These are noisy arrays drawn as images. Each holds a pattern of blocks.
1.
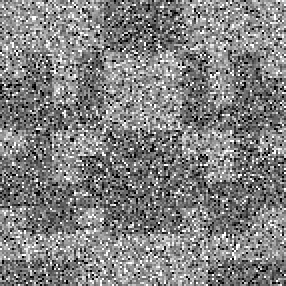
left and right mirror each other
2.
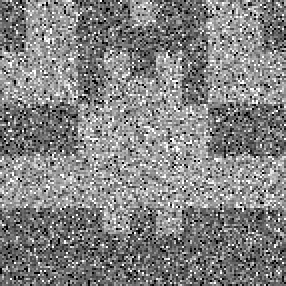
left and right mirror each other
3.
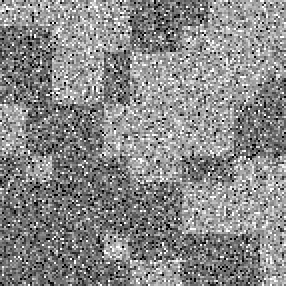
mirrored about the diagonal from the bottom left
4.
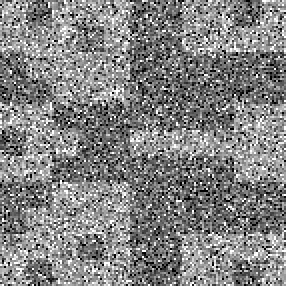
top and bottom mirror each other
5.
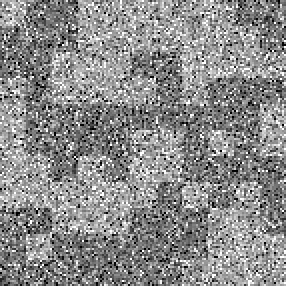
no symmetry
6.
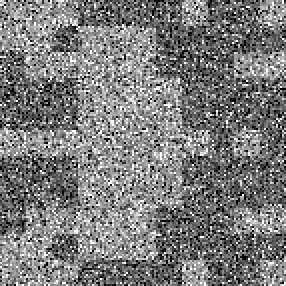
top and bottom mirror each other
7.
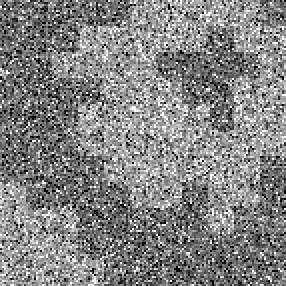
mirrored about the diagonal from the bottom left
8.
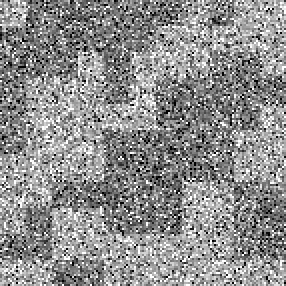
no symmetry
